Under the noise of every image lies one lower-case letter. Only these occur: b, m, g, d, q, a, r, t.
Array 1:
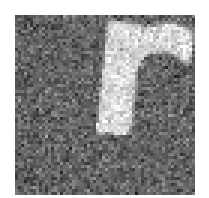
r
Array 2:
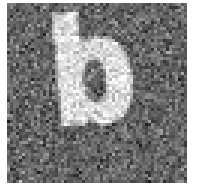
b
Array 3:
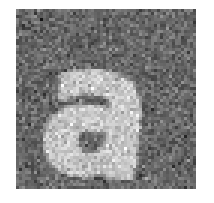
a
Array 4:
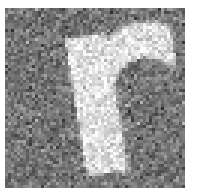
r
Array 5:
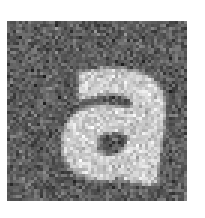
a
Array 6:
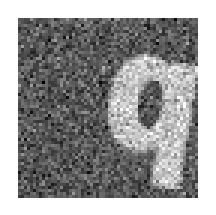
q
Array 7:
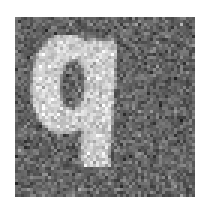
q
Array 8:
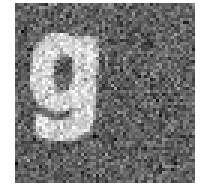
g
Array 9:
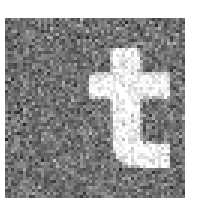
t
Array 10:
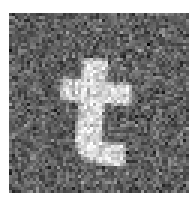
t
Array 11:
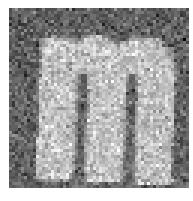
m
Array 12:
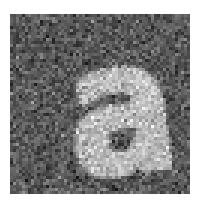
a
